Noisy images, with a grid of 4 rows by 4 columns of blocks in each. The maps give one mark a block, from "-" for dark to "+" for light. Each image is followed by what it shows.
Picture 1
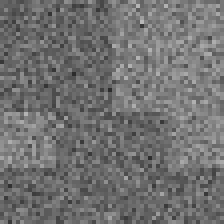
- - + +
- - + +
+ - - +
- - - -
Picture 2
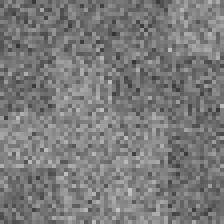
- - - +
- + - -
+ + + -
- + + -
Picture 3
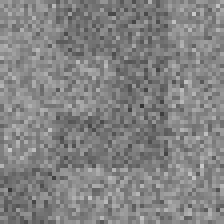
+ - - +
+ + - +
+ - - +
- + + +
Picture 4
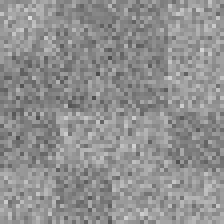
+ - - +
- - - +
- + + -
+ - + +
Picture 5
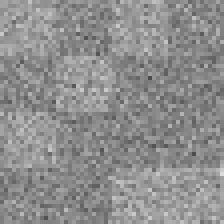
+ - + -
- + - -
+ - - -
- - + +
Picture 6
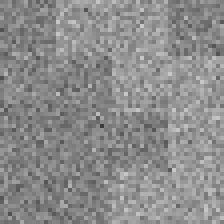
- + + -
- - + +
- - - +
- - + +
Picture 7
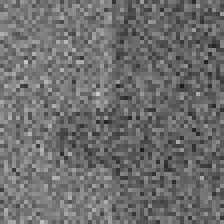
+ + - -
+ + - -
+ - - -
+ + - -
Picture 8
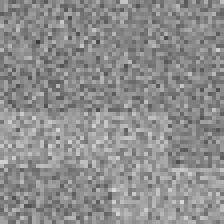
- - - -
- - - -
+ + + -
- - + +
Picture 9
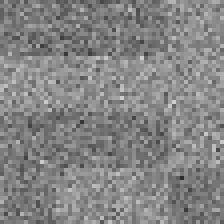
- - - +
+ + + +
- - - +
- + + -
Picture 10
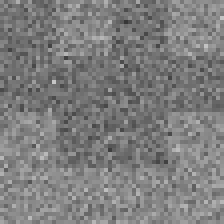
- + - +
- - - -
+ - - +
+ + + +
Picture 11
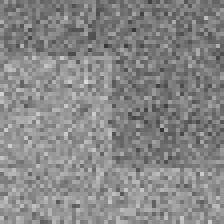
- - - -
+ + - -
+ + - -
+ + + +
